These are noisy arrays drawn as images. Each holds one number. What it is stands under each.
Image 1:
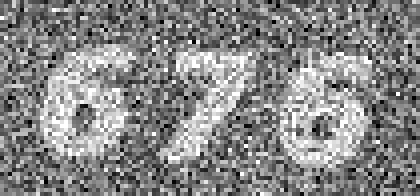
676
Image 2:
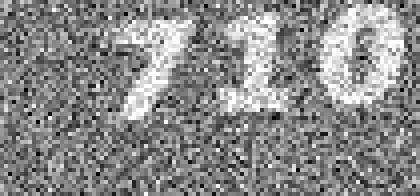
710
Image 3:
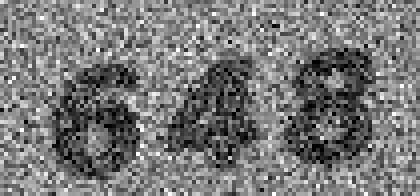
648
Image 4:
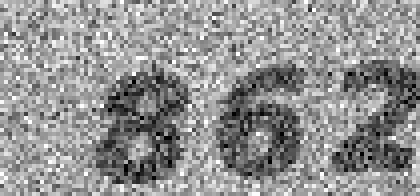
862
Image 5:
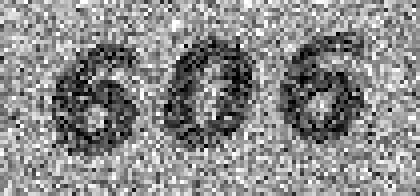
606
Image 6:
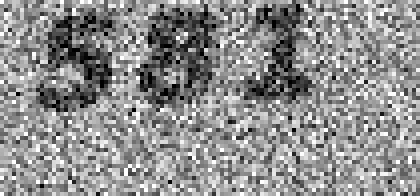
581
